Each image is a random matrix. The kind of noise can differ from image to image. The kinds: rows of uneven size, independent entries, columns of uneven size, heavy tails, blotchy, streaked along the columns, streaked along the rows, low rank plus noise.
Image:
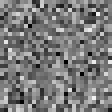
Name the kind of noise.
low rank plus noise
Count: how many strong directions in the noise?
one
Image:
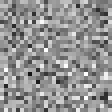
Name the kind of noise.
low rank plus noise
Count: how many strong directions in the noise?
five to eight
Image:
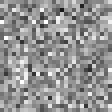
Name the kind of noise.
low rank plus noise
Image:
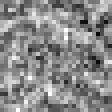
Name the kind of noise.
blotchy
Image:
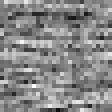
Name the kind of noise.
streaked along the rows
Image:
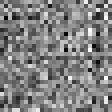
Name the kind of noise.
low rank plus noise
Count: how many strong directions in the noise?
one
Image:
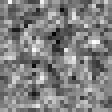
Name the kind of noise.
blotchy
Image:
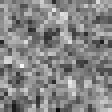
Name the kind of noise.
blotchy
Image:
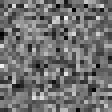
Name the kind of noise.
low rank plus noise
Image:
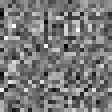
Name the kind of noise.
low rank plus noise
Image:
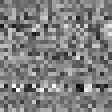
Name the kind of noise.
rows of uneven size
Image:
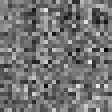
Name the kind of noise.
low rank plus noise
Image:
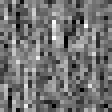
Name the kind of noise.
streaked along the columns
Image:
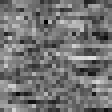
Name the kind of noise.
streaked along the rows
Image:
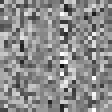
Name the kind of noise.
columns of uneven size
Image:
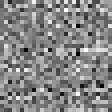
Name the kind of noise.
low rank plus noise
